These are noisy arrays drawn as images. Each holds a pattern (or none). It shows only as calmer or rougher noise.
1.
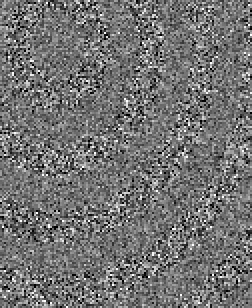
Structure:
rings round one point
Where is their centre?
top left
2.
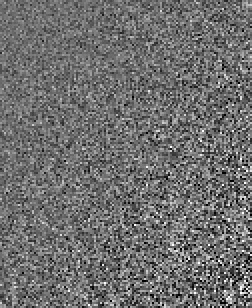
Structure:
a smooth slope
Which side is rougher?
bottom right
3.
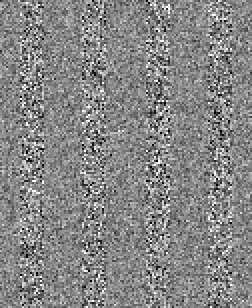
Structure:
vertical stripes
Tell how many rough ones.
4
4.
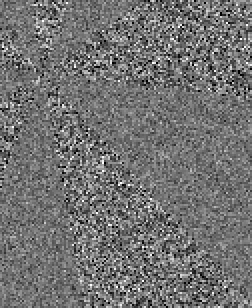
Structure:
spokes from one point
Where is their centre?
top left
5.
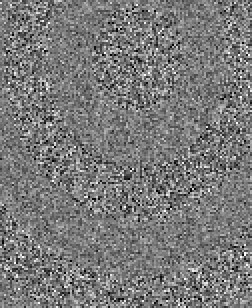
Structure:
rings round one point
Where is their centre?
top middle
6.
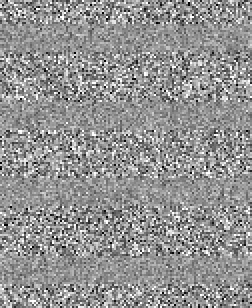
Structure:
horizontal stripes
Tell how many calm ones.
4
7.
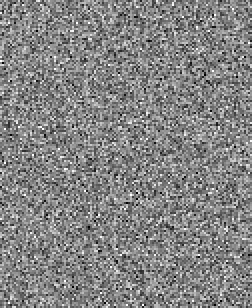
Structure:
only noise
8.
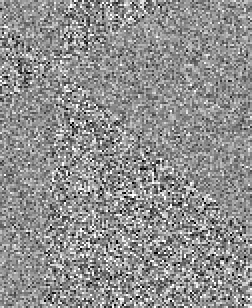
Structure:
spokes from one point
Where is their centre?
top left
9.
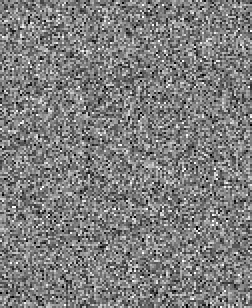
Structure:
only noise
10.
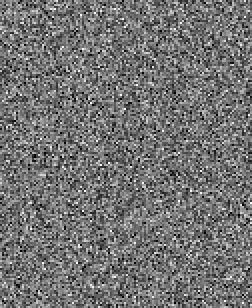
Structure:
only noise
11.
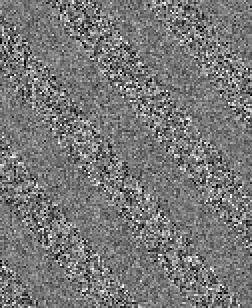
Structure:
diagonal stripes
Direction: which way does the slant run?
top left to bottom right
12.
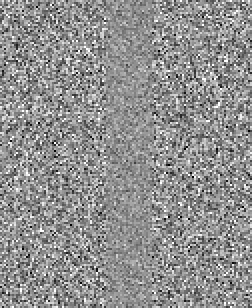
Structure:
one vertical stripe
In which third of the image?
middle
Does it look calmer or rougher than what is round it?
calmer
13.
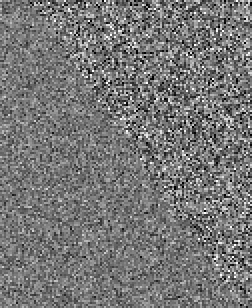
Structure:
a sharp edge
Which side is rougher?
top right
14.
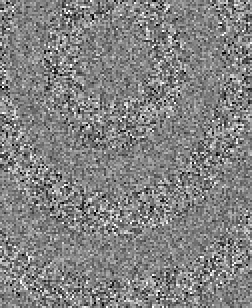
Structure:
rings round one point
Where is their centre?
top middle
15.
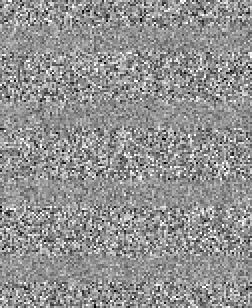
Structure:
horizontal stripes
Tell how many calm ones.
4
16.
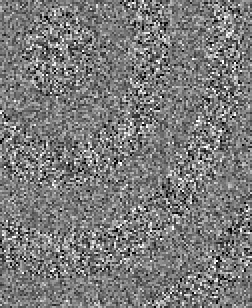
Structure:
rings round one point
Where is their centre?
top left
